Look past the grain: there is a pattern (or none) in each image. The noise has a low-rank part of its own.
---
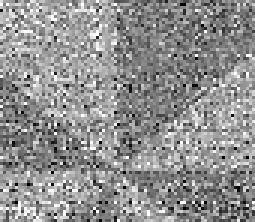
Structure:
spokes from one point
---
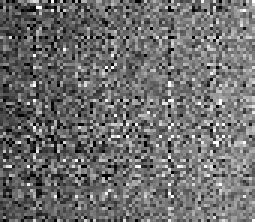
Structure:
a smooth slope
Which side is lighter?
right
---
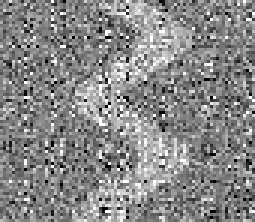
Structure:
a wavy band
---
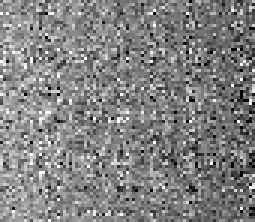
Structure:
a smooth slope
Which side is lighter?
left
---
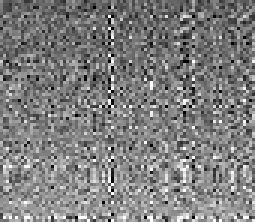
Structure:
a smooth slope
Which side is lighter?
bottom
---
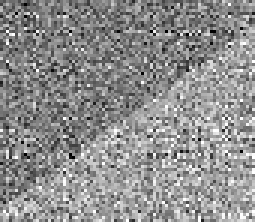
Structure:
a sharp edge
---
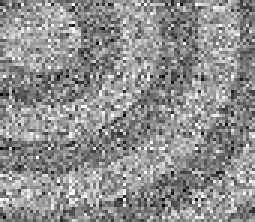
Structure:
rings round one point
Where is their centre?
top left
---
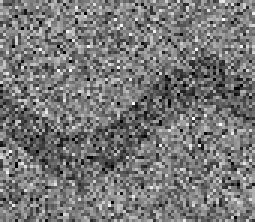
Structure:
a wavy band
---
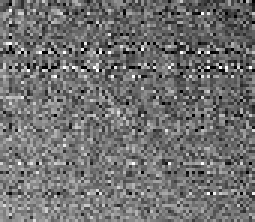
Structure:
a smooth slope
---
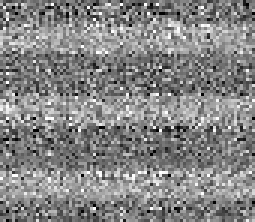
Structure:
horizontal stripes
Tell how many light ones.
3
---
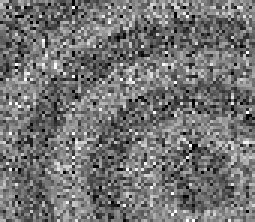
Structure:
rings round one point
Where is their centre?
bottom right
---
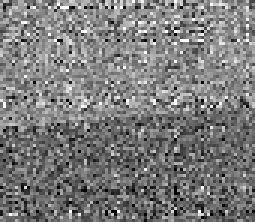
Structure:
a sharp edge
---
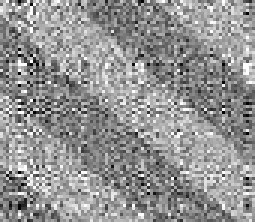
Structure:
diagonal stripes
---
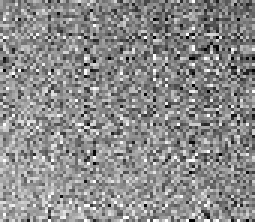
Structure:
a smooth slope
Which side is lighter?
bottom left
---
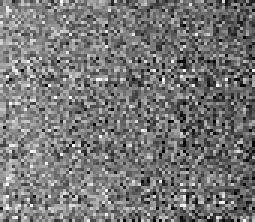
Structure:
a smooth slope
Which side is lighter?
left
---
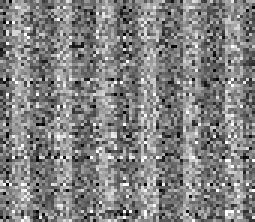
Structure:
vertical stripes
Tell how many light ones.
6
